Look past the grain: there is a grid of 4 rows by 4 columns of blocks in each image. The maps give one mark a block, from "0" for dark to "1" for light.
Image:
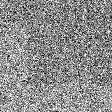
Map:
0 0 0 0
1 0 0 0
1 0 0 0
1 1 1 1
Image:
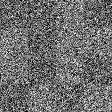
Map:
0 0 1 0
1 0 1 1
1 0 1 0
0 1 0 1
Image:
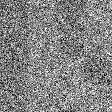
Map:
0 1 0 1
0 1 0 1
0 1 1 0
0 1 1 1
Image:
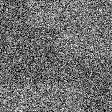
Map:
0 1 1 1
0 0 1 1
0 0 0 0
1 1 1 0
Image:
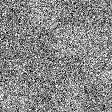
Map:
0 1 0 0
0 0 1 1
0 0 0 1
1 0 1 0
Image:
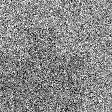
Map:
1 1 1 1
1 0 1 1
0 0 0 1
0 0 0 1
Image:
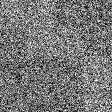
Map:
1 1 0 0
0 1 1 0
0 0 0 1
0 0 0 1
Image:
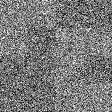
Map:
1 1 0 0
1 0 1 1
0 0 1 0
0 0 1 1
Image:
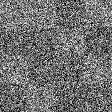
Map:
1 1 0 1
0 0 1 0
1 0 0 1
0 1 0 0
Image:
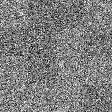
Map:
1 0 0 1
0 0 1 0
1 0 1 1
1 1 1 0
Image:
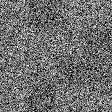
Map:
1 0 1 1
1 1 1 0
1 1 0 0
1 0 1 1
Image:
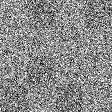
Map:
1 0 1 0
1 1 1 1
1 0 1 1
0 1 0 1
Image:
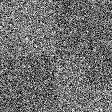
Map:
1 1 0 0
1 1 0 0
0 0 1 0
0 0 1 1
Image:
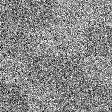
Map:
0 0 1 1
0 1 1 0
1 0 0 1
0 1 0 0
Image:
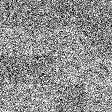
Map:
0 0 0 0
1 1 1 0
0 0 1 1
1 1 0 1
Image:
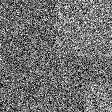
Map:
0 0 1 1
0 0 1 1
0 0 0 0
0 0 0 1
